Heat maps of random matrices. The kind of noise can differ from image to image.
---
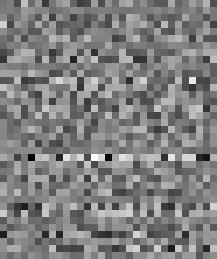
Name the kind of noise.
rows of uneven size
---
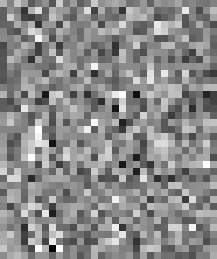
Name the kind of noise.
low rank plus noise
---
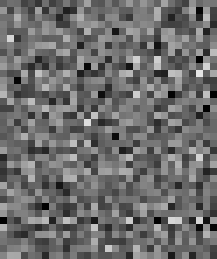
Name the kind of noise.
low rank plus noise
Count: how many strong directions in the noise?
one
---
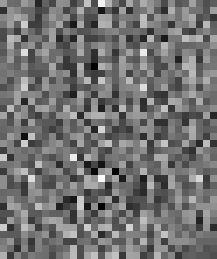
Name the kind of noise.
low rank plus noise
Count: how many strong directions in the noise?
three or four
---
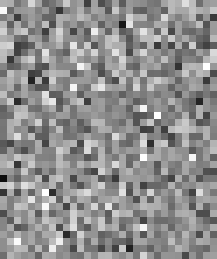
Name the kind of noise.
independent entries
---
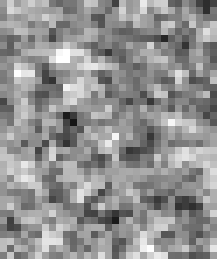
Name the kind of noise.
blotchy
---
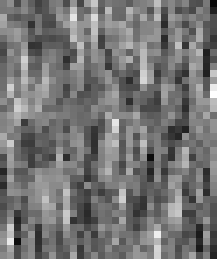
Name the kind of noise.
streaked along the columns
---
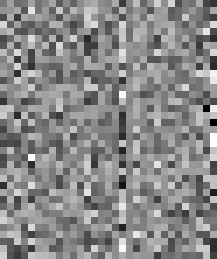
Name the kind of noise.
columns of uneven size
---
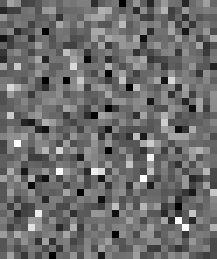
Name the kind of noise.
heavy tails
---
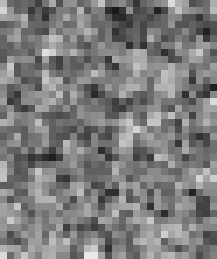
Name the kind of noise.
blotchy
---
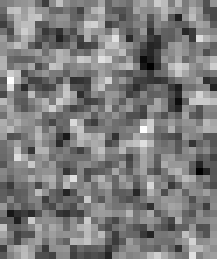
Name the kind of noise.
blotchy
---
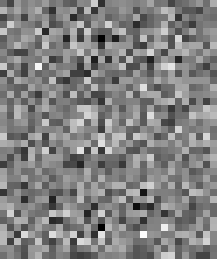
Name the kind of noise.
low rank plus noise
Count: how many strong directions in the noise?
five to eight
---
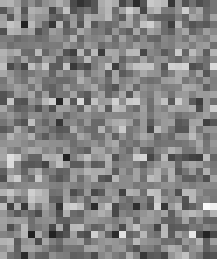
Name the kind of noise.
rows of uneven size
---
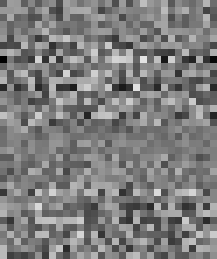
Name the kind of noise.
rows of uneven size
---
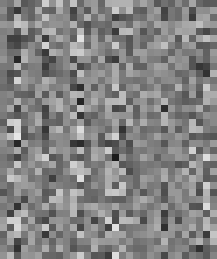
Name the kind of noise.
columns of uneven size
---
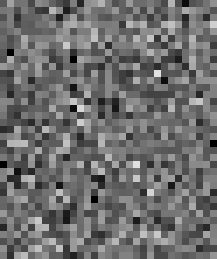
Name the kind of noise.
independent entries
